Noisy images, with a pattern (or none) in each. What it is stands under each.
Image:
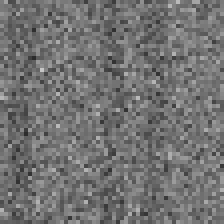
bands of columns
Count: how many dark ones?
3
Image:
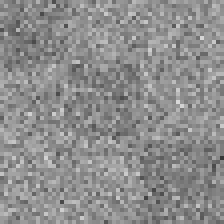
blocks along the diagonal
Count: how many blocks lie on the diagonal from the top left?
3
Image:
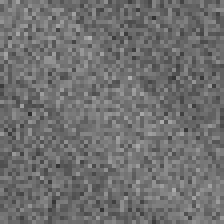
a diagonal band
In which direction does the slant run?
top left to bottom right
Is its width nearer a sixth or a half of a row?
a half
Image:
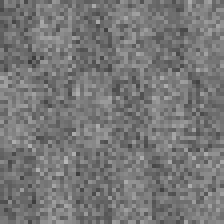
a checkerboard
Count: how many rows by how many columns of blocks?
3 by 6
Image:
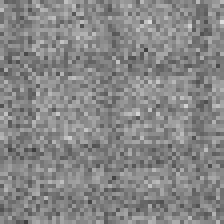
bands of rows crossing bands of columns
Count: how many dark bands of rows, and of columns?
3 and 3
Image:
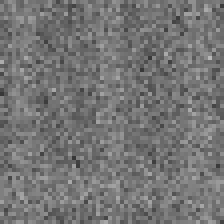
bands of rows crossing bands of columns
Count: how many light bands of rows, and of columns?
1 and 3
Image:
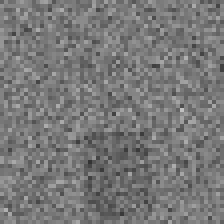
one block
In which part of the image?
bottom middle
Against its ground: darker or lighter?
darker
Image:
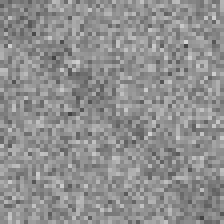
blocks along the diagonal
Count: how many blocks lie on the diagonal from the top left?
6
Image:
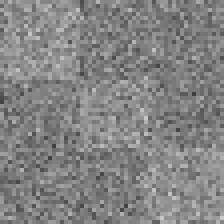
blocks along the diagonal
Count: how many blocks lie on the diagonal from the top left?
3
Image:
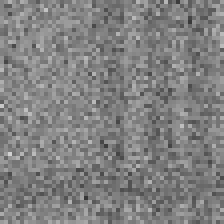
bands of rows crossing bands of columns
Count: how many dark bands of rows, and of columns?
1 and 3
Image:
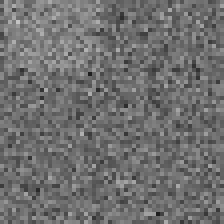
one block
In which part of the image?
top left
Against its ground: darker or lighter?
lighter
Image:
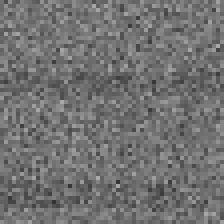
bands of rows
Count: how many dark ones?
2
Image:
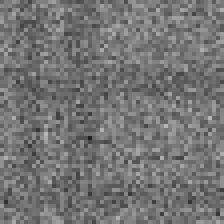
bands of rows crossing bands of columns
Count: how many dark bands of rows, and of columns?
2 and 2
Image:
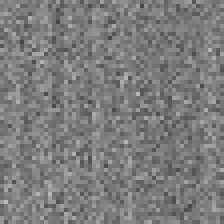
bands of columns
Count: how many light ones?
6
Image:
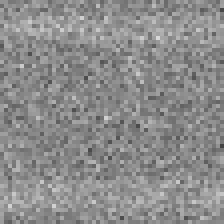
bands of rows
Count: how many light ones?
2
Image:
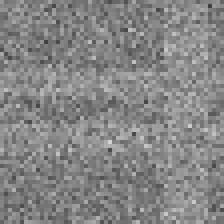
bands of rows crossing bands of columns
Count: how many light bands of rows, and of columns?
2 and 1
